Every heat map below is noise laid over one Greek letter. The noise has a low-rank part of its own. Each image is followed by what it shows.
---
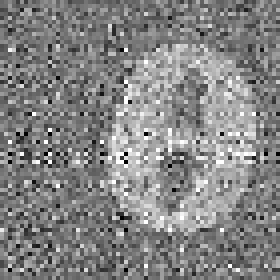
theta
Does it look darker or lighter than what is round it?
lighter
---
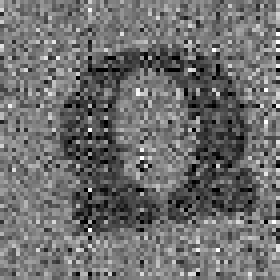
omega
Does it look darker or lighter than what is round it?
darker
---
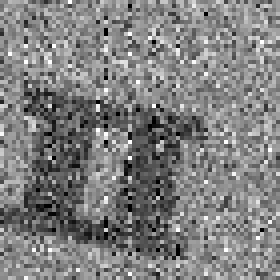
pi
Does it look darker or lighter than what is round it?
darker
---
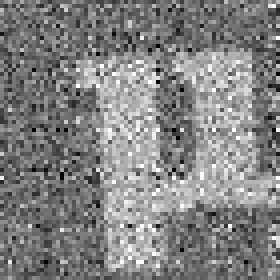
mu
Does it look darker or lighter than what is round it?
lighter
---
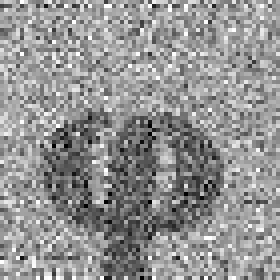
phi
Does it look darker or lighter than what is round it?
darker
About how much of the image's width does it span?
two thirds
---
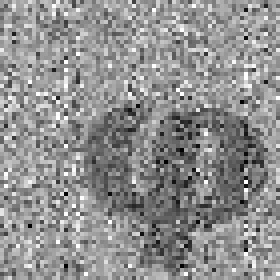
phi
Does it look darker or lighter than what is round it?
darker
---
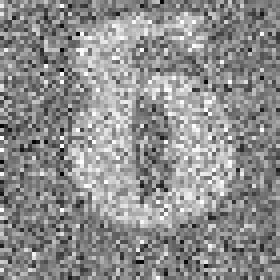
delta
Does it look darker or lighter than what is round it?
lighter
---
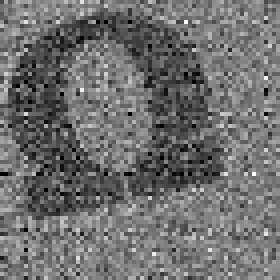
omega
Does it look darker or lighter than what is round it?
darker
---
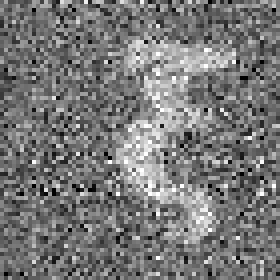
xi
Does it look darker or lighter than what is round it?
lighter
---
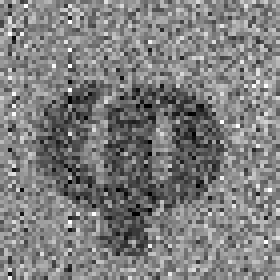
phi
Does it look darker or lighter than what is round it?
darker
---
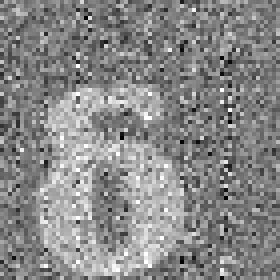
delta
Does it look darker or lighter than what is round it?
lighter
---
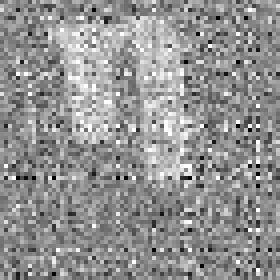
eta
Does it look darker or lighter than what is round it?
lighter
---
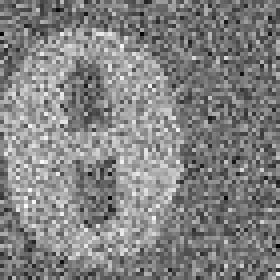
theta
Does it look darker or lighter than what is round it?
lighter
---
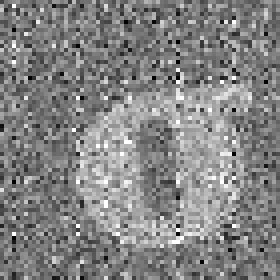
sigma
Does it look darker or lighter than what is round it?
lighter
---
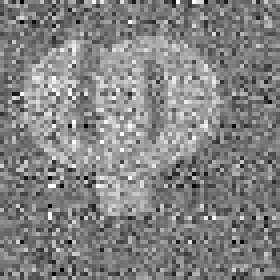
phi
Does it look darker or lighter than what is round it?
lighter
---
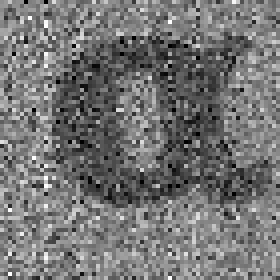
alpha
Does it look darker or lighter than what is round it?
darker
